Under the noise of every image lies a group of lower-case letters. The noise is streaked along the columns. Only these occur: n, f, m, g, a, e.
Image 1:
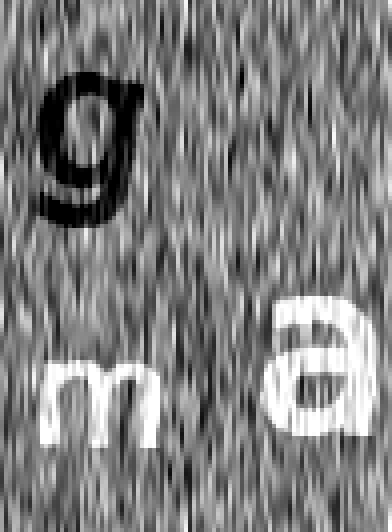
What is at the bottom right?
a
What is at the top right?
nothing
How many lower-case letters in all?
3
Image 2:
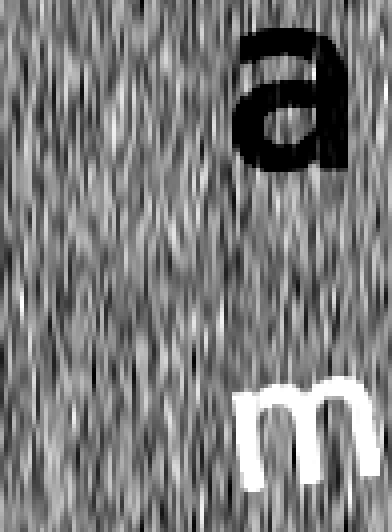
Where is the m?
bottom right
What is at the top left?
nothing
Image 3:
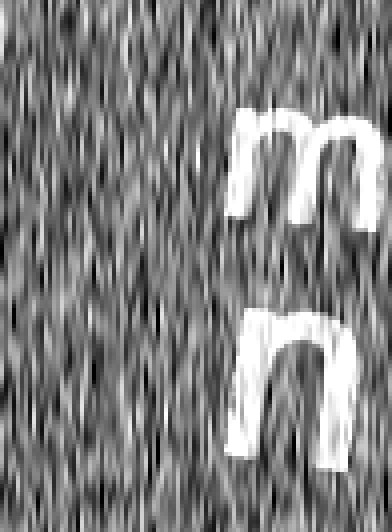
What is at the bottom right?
n
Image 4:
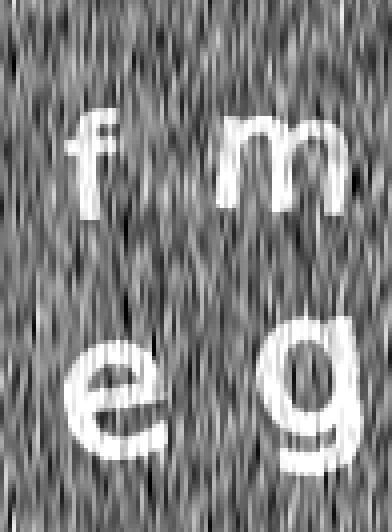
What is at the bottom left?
e
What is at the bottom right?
g
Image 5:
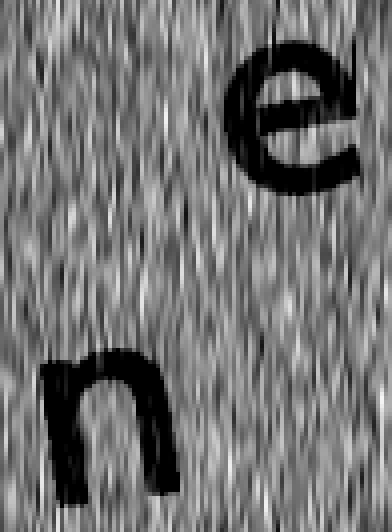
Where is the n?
bottom left
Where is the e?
top right
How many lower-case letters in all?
2
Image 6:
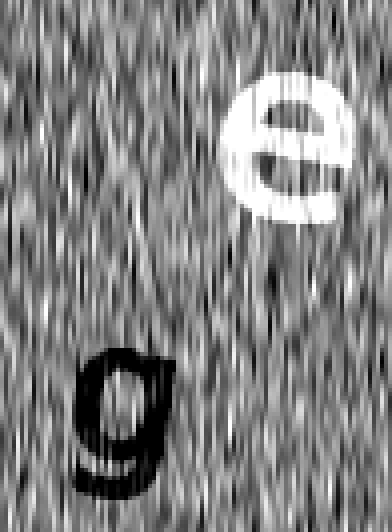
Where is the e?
top right
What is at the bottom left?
g
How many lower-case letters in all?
2
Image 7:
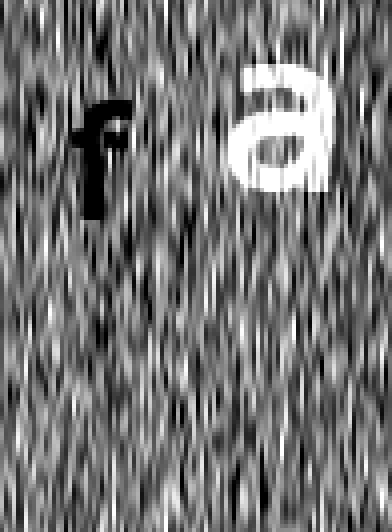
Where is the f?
top left
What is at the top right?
a
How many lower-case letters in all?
2
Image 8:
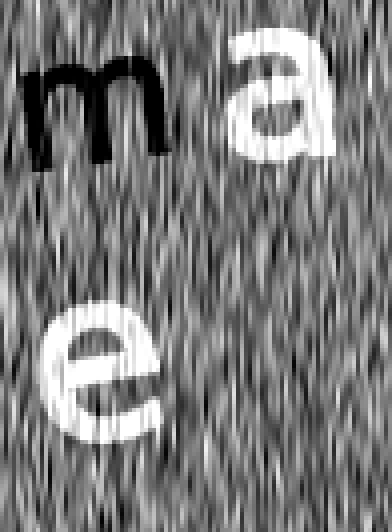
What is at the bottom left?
e
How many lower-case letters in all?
3
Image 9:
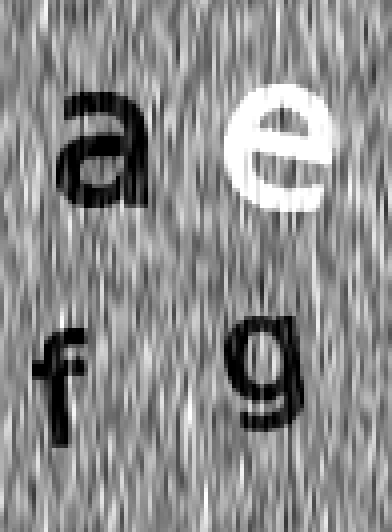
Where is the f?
bottom left
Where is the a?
top left
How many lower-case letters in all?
4
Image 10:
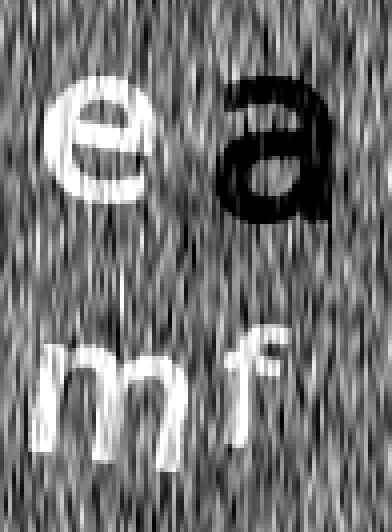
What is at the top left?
e
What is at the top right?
a
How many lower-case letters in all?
4
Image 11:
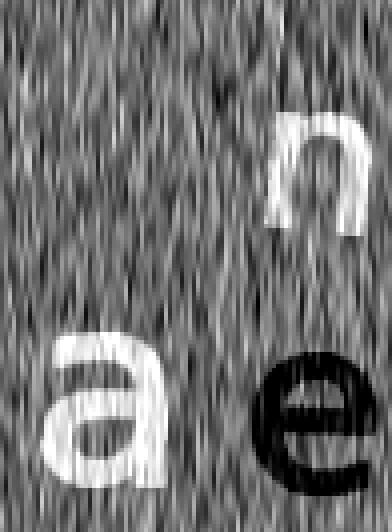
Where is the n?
top right
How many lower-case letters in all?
3
